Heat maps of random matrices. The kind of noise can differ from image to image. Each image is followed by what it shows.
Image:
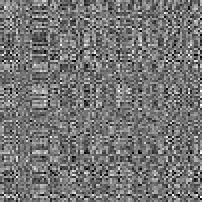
low rank plus noise
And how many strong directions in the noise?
two
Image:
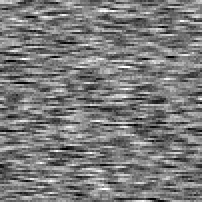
streaked along the rows
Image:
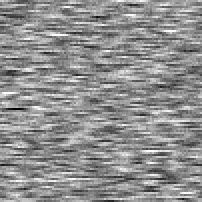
streaked along the rows
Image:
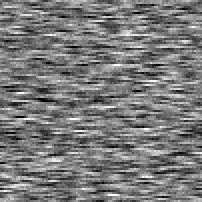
streaked along the rows
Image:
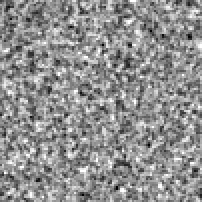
blotchy
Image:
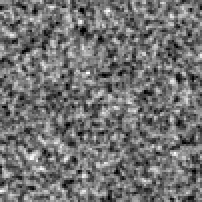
blotchy
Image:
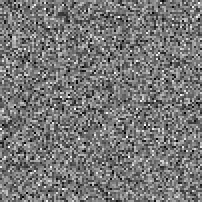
independent entries
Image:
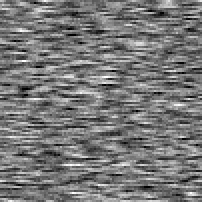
streaked along the rows
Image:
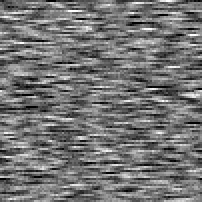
streaked along the rows
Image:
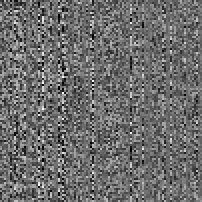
columns of uneven size
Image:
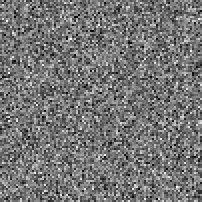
independent entries
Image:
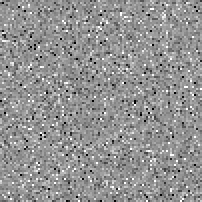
heavy tails
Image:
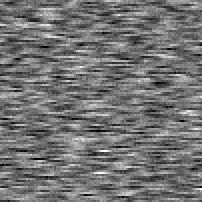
streaked along the rows
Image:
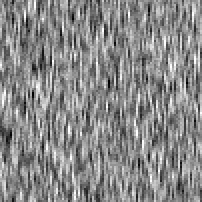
streaked along the columns
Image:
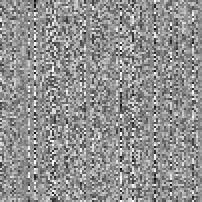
columns of uneven size
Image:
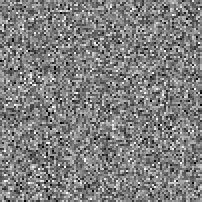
independent entries
